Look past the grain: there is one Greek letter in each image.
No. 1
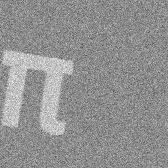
light pi
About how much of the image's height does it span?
half
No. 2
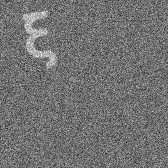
light xi, top left
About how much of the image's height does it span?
a third
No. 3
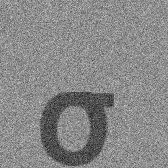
dark sigma, bottom middle
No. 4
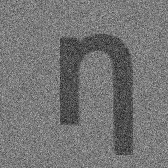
dark eta
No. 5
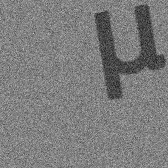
dark mu
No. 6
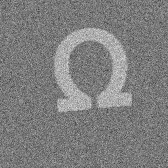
light omega
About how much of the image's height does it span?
half
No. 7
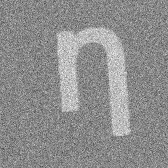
light eta
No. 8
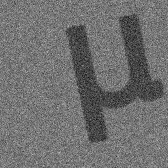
dark mu
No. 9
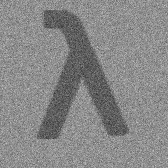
dark lambda
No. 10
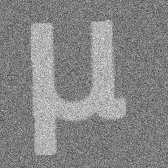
light mu
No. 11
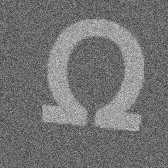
light omega
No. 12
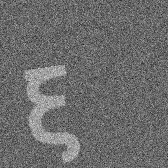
light xi
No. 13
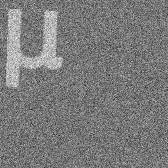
light mu
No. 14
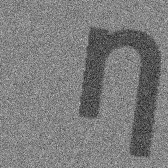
dark eta
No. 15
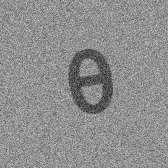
dark theta, centre
